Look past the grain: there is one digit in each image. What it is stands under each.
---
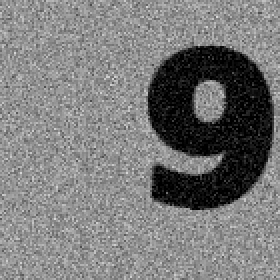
9
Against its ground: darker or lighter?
darker
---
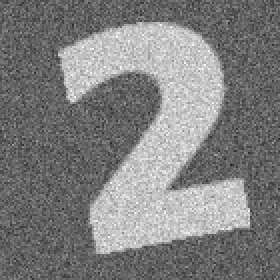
2
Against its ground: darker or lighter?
lighter
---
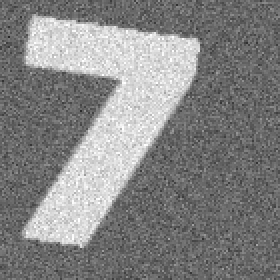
7
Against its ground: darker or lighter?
lighter
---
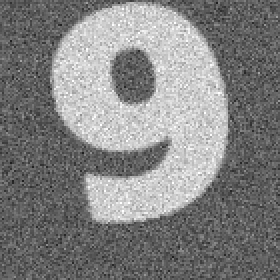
9
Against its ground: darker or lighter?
lighter
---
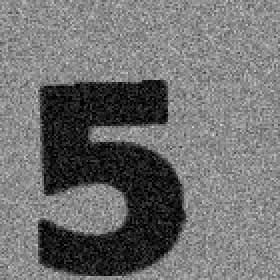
5
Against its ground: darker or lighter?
darker
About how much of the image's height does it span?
two thirds
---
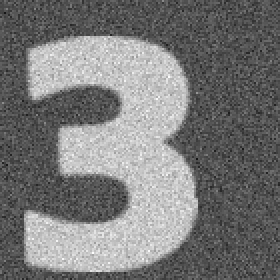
3
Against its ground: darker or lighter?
lighter
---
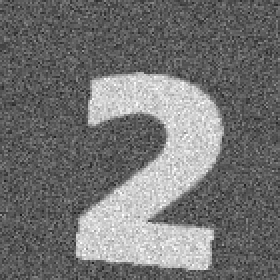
2
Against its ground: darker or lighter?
lighter
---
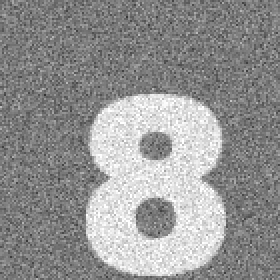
8
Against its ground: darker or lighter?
lighter
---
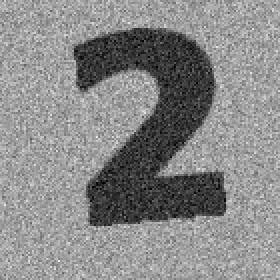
2
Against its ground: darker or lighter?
darker
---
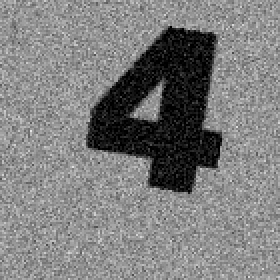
4
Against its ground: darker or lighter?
darker
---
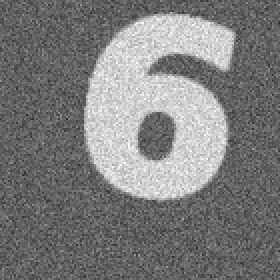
6
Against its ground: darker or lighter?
lighter
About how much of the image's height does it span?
two thirds
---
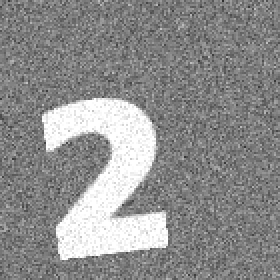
2
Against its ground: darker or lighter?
lighter
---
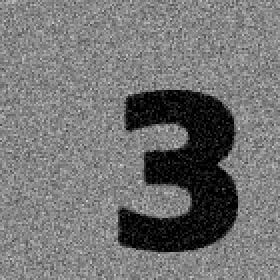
3
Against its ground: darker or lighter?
darker
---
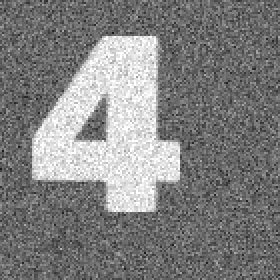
4
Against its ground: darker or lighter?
lighter
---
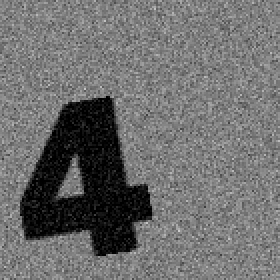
4
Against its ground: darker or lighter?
darker
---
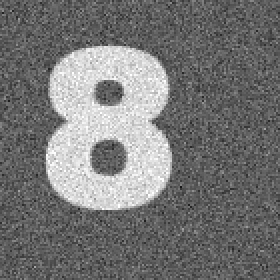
8
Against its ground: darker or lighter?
lighter
